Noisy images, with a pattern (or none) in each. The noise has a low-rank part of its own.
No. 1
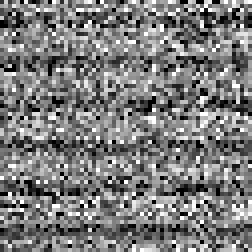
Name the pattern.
horizontal stripes
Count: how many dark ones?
6
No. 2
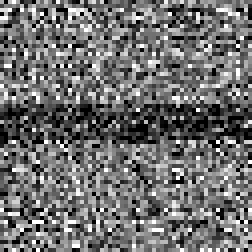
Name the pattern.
one horizontal stripe
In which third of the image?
middle
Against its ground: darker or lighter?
darker
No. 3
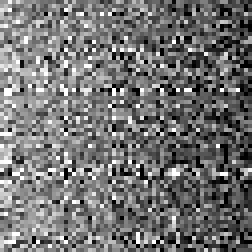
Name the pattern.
a smooth slope
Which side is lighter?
left
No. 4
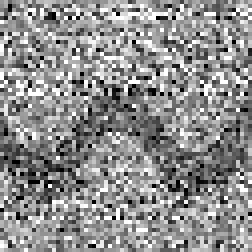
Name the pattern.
a wavy band
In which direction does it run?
left to right
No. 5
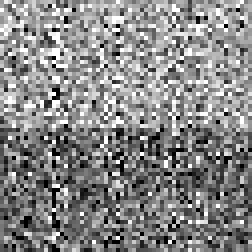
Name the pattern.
a sharp edge
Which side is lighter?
top
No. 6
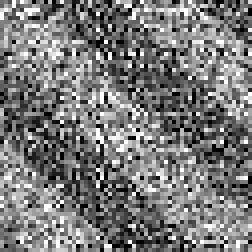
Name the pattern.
diagonal stripes
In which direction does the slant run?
top left to bottom right
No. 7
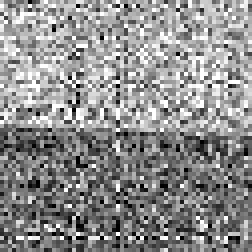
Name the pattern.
a sharp edge
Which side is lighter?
top
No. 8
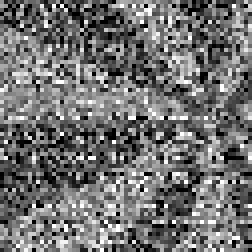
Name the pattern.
spokes from one point
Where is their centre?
middle right
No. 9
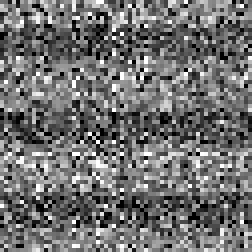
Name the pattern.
horizontal stripes
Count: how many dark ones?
3
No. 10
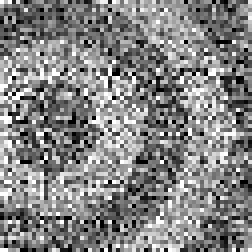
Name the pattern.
rings round one point
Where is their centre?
middle left
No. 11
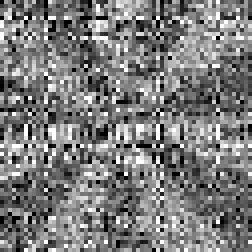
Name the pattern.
spokes from one point
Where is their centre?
centre
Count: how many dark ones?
7
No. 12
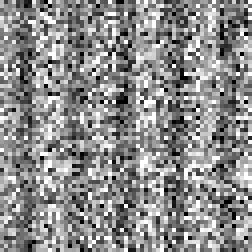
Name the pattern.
vertical stripes
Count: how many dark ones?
5
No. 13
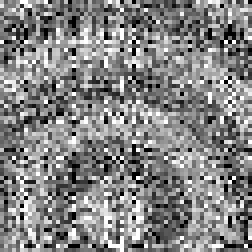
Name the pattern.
rings round one point
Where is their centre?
bottom middle
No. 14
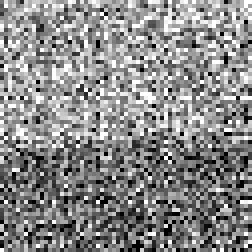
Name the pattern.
a sharp edge
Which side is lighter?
top
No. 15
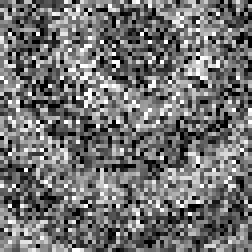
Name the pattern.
rings round one point
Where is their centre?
top middle
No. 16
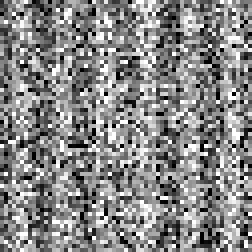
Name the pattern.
vertical stripes
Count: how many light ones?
6
